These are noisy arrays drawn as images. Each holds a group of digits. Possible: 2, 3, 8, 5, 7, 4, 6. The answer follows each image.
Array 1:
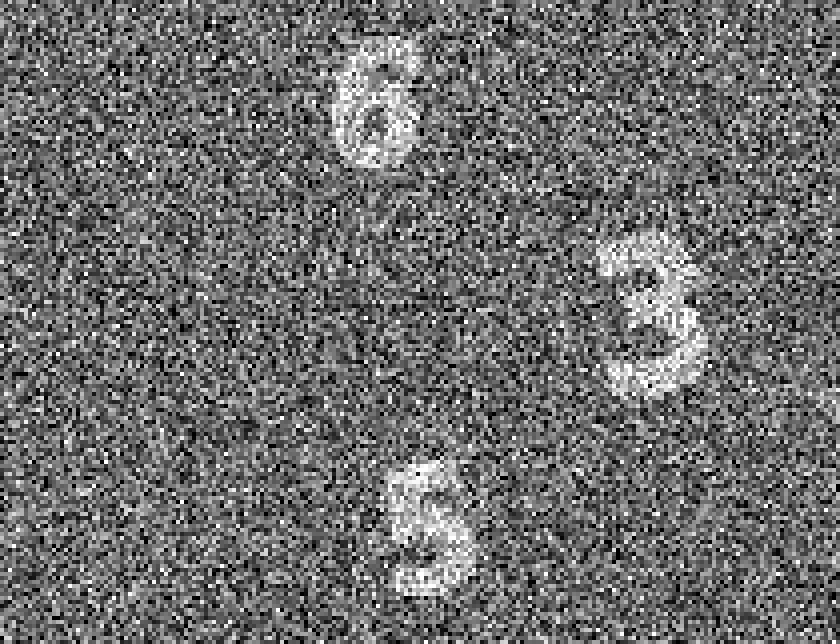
top middle: 6; middle right: 3; bottom middle: 5
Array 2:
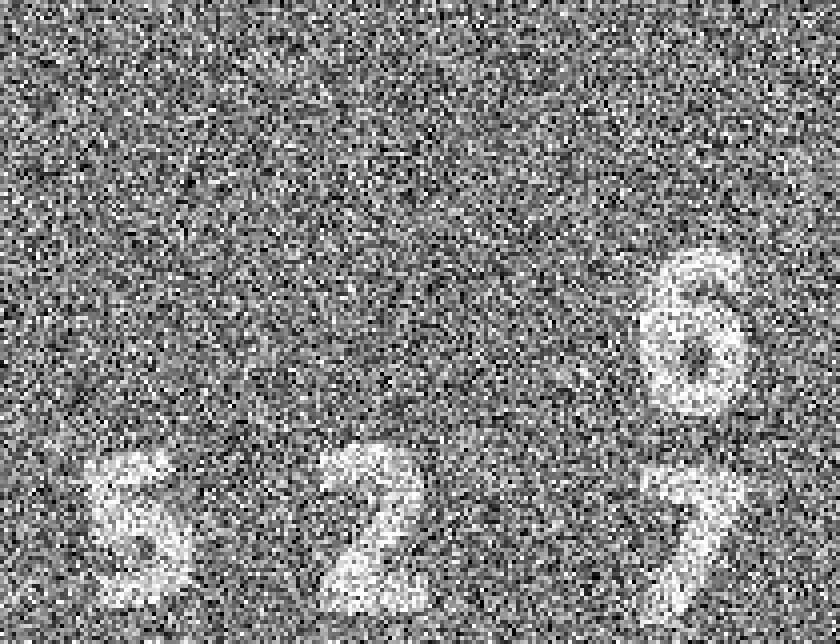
middle right: 6; bottom left: 5; bottom middle: 2; bottom right: 7
